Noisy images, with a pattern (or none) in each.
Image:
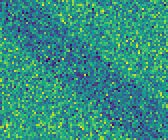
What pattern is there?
a diagonal band
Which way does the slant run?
top left to bottom right
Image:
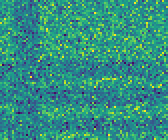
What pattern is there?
bands of rows crossing bands of columns
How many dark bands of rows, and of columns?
3 and 1
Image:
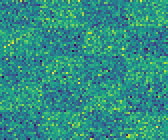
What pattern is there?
a checkerboard
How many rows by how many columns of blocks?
5 by 4
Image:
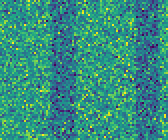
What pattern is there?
bands of columns
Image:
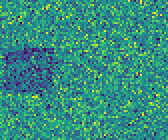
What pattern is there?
one block
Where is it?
middle left
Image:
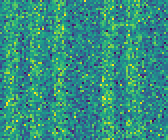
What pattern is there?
bands of columns
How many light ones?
5
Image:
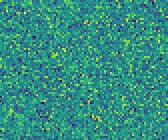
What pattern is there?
only noise
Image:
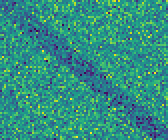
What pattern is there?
a diagonal band
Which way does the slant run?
top left to bottom right
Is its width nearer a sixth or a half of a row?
a sixth
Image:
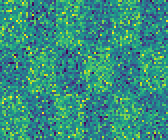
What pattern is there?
a checkerboard
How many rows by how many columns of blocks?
3 by 6
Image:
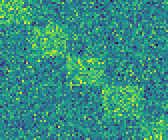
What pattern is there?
blocks along the diagonal
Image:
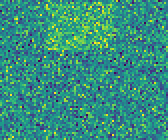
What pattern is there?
one block
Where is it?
top middle
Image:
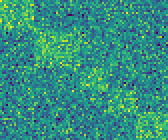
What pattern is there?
blocks along the diagonal
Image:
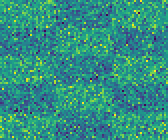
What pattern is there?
a checkerboard
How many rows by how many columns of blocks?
5 by 3
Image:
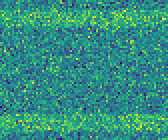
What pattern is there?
bands of rows
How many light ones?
2
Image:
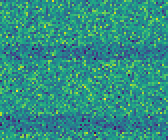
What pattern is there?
bands of rows
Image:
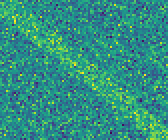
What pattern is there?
a diagonal band
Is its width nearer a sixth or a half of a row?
a sixth
